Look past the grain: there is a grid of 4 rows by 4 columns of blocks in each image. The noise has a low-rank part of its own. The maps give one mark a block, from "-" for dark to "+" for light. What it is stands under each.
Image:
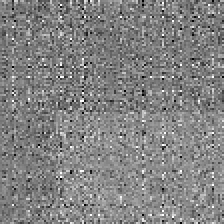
- - - -
- - - -
- + + +
- + + +
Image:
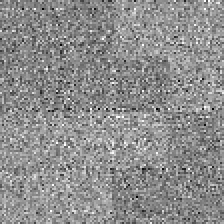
- - + +
- - - +
+ + + -
+ + - -
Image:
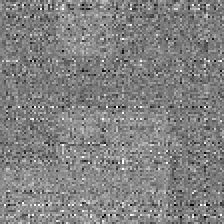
- + - -
- - - -
- + + -
+ + + -
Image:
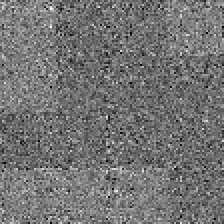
+ - - +
+ - - -
- - - -
+ + + -
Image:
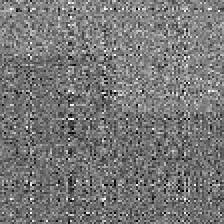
+ + + +
- - + +
- - - -
- - - -
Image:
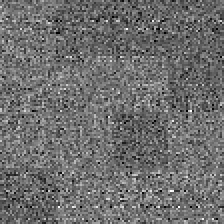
+ - - -
+ + + -
+ + - +
- + + +
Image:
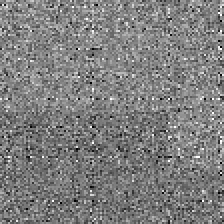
+ + + +
+ + + +
- - - +
- - - -
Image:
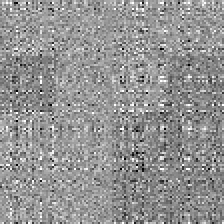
+ + + +
- + + -
+ + - -
+ + - -
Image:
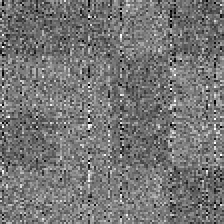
- - + -
+ + - +
- + - +
+ + + -
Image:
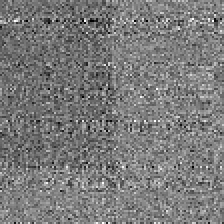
- - + +
- - + +
- - + +
+ + + +
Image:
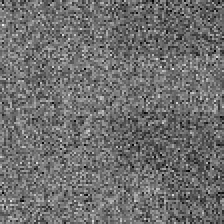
+ + - -
+ + + +
+ + - -
+ + + -
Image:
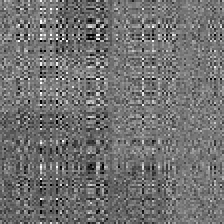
+ - + +
+ + + +
- - + +
- - - +
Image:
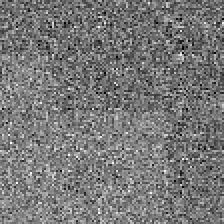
- - - -
+ - - -
+ + + -
+ + + -
